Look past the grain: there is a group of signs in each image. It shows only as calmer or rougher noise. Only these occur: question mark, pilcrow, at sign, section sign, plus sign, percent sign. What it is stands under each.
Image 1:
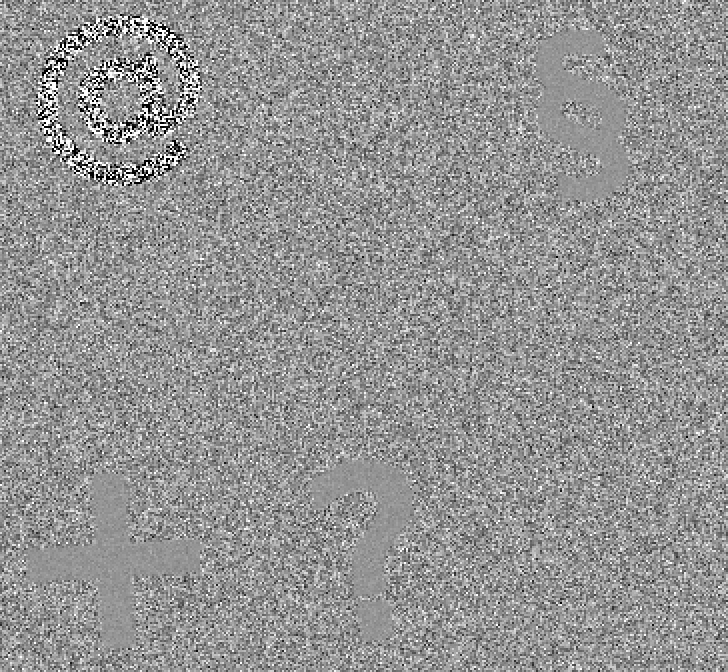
top left: rough at sign; top right: calm section sign; bottom left: calm plus sign; bottom middle: calm question mark
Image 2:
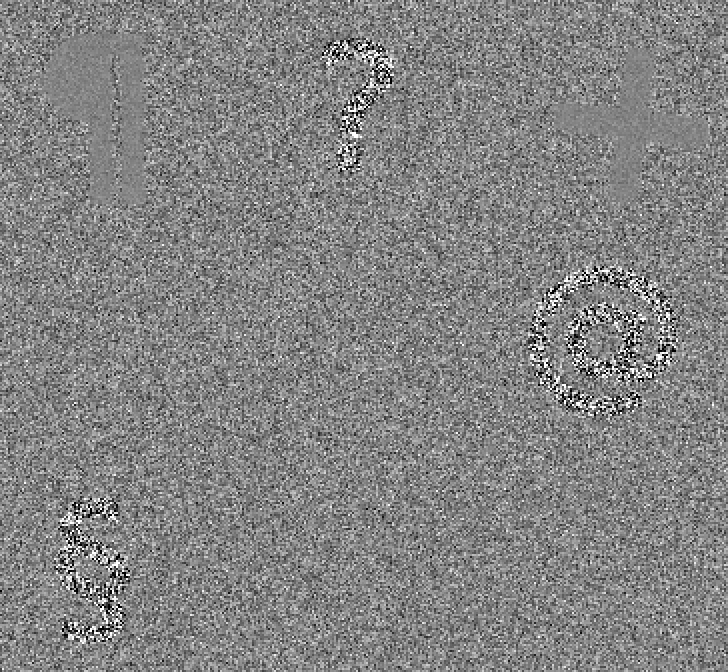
top left: calm pilcrow; top middle: rough question mark; top right: calm plus sign; middle right: rough at sign; bottom left: rough section sign
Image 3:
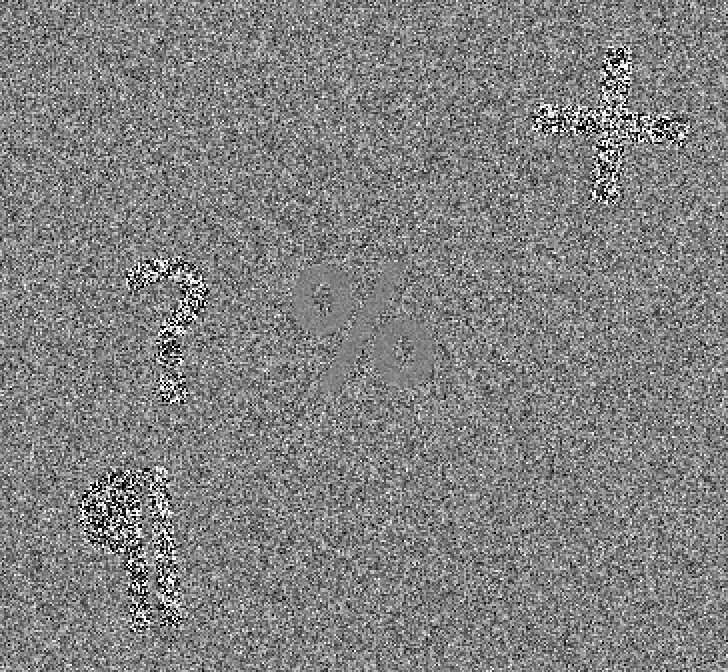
top right: rough plus sign; middle left: rough question mark; centre: calm percent sign; bottom left: rough pilcrow
